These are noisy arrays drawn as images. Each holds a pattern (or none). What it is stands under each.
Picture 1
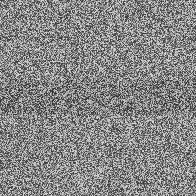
one horizontal stripe
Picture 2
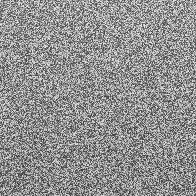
a smooth slope
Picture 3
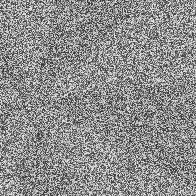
spokes from one point
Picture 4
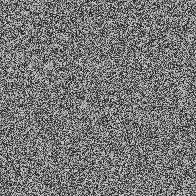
only noise
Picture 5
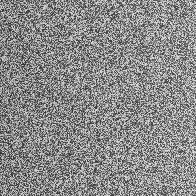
a smooth slope
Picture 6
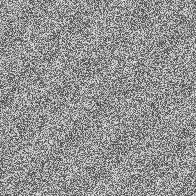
diagonal stripes
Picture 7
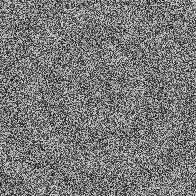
rings round one point
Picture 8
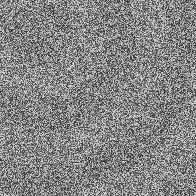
rings round one point
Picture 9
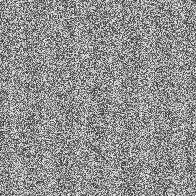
vertical stripes
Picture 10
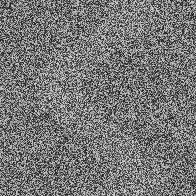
a wavy band
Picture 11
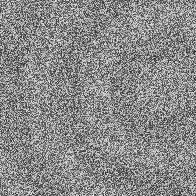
rings round one point
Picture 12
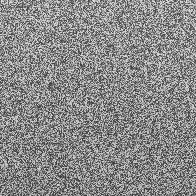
a smooth slope
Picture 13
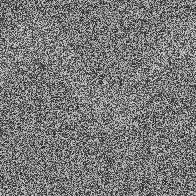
a wavy band
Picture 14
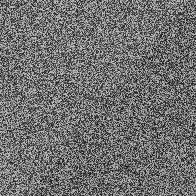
a sharp edge
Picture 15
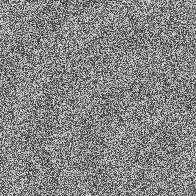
rings round one point
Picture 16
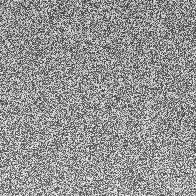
a smooth slope
